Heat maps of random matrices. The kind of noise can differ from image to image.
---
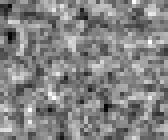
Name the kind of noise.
blotchy
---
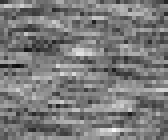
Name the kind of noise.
streaked along the rows
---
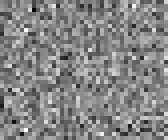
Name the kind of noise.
low rank plus noise
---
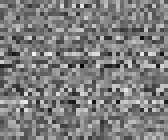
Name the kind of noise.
rows of uneven size
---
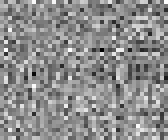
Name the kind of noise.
low rank plus noise
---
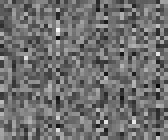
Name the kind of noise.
columns of uneven size
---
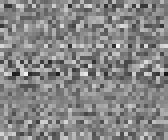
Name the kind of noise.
rows of uneven size
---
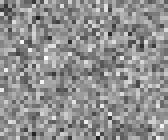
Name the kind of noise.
independent entries
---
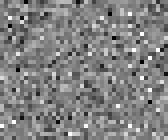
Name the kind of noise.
heavy tails
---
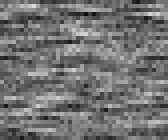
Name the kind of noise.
streaked along the rows
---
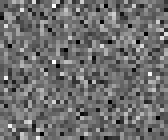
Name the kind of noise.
heavy tails
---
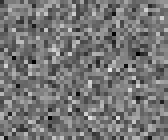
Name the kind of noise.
low rank plus noise
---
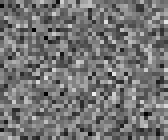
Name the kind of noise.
independent entries
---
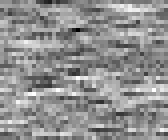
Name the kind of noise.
streaked along the rows
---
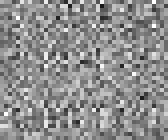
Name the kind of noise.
low rank plus noise
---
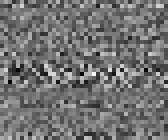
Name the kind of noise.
rows of uneven size
